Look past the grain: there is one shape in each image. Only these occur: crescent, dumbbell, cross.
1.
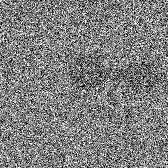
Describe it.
dark dumbbell
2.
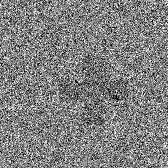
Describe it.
dark cross, centre
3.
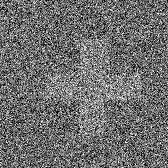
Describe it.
light cross
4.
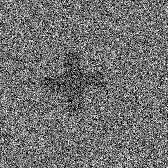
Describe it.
dark cross, centre
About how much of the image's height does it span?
a third
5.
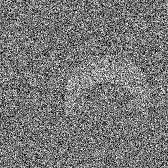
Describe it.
light crescent
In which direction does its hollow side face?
down
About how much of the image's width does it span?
half
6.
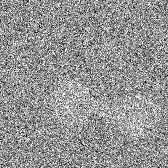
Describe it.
light dumbbell
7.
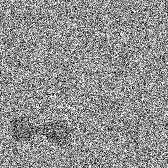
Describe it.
dark dumbbell, bottom left
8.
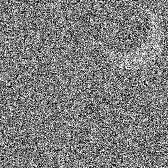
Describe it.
light crescent, top right
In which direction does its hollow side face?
up and left
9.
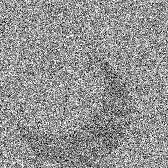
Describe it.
dark crescent
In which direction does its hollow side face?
up and left
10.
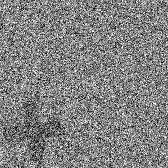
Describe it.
dark cross, bottom left
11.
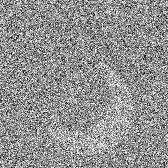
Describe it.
light crescent
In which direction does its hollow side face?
up and left
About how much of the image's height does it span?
half
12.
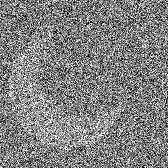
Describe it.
light crescent
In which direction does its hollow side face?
up and right
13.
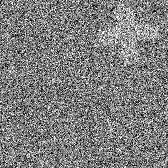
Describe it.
light cross, top right
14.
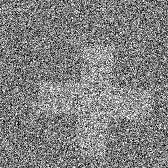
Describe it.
light cross
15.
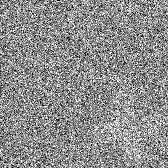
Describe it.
light cross, bottom right
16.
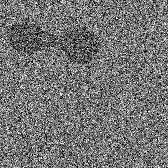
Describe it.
dark dumbbell
